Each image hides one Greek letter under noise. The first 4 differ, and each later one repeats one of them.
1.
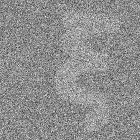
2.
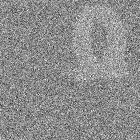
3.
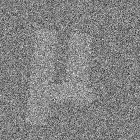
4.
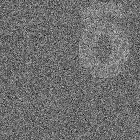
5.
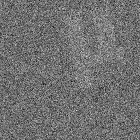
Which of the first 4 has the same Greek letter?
3
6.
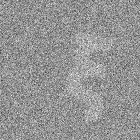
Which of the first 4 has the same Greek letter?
1
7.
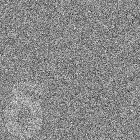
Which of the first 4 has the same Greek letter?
4
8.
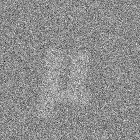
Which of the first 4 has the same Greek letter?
3
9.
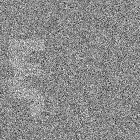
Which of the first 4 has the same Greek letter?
1
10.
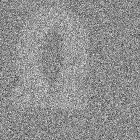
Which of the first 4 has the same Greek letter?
2
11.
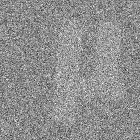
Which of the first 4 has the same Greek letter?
3
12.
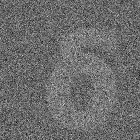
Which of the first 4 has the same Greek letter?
4
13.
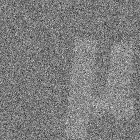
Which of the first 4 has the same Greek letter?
3
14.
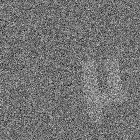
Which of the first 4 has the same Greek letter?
3
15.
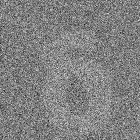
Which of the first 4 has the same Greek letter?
4
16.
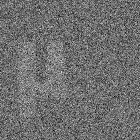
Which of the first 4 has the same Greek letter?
3
